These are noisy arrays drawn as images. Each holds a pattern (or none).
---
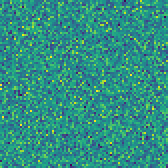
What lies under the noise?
only noise
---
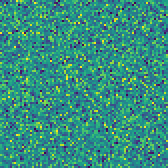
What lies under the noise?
only noise
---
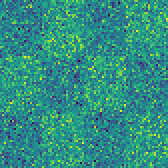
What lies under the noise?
a checkerboard
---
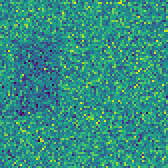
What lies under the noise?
one block
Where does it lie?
middle left
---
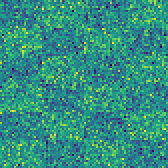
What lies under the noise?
a checkerboard
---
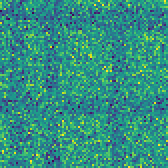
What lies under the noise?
bands of rows crossing bands of columns
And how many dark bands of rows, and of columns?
2 and 3
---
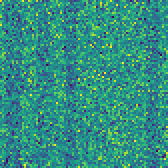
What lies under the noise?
bands of columns
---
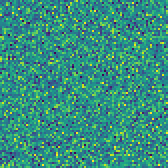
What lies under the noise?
only noise
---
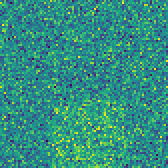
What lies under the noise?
one block
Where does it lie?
bottom middle
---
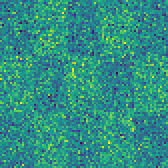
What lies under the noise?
a checkerboard
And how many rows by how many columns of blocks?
3 by 5
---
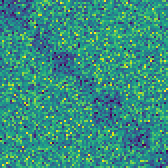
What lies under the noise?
blocks along the diagonal
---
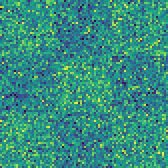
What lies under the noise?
a checkerboard
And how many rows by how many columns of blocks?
3 by 3
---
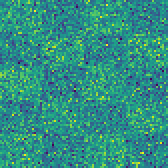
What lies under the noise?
a checkerboard
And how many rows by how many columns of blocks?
5 by 4
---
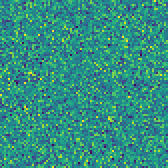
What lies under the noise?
only noise
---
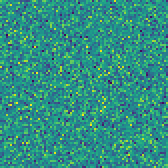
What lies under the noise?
only noise
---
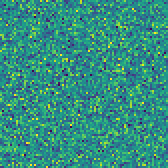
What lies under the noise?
only noise
